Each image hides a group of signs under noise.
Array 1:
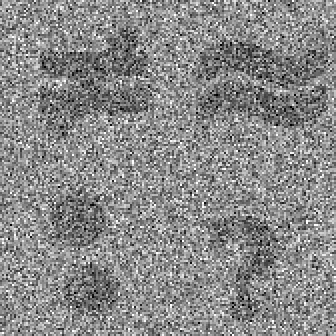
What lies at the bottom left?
colon
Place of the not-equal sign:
top left
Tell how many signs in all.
4
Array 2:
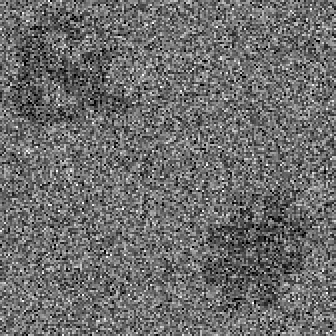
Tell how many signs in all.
2
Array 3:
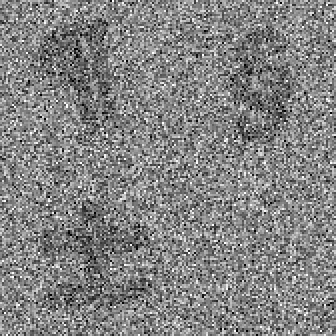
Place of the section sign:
top right
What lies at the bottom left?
plus-minus sign
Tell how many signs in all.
3
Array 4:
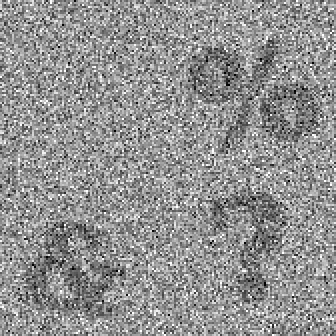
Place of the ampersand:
bottom left
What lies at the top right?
percent sign
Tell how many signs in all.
3
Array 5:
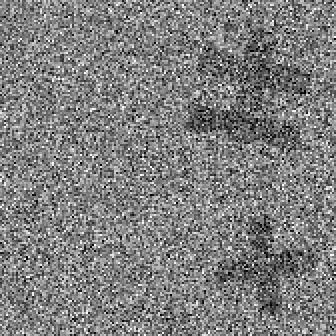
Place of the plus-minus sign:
top right
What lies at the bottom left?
nothing
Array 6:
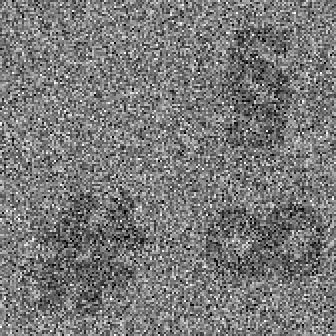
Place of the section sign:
top right
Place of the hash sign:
bottom left
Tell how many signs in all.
3
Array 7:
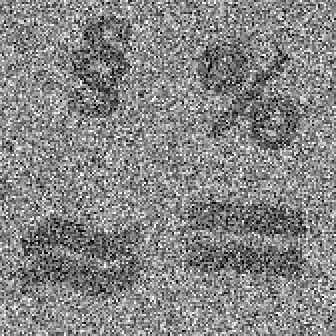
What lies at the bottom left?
approximately sign
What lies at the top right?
percent sign
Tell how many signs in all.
4
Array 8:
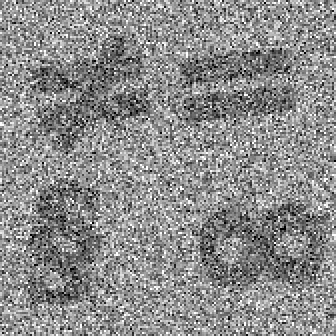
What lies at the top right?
equals sign
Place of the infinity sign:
bottom right
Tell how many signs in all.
4
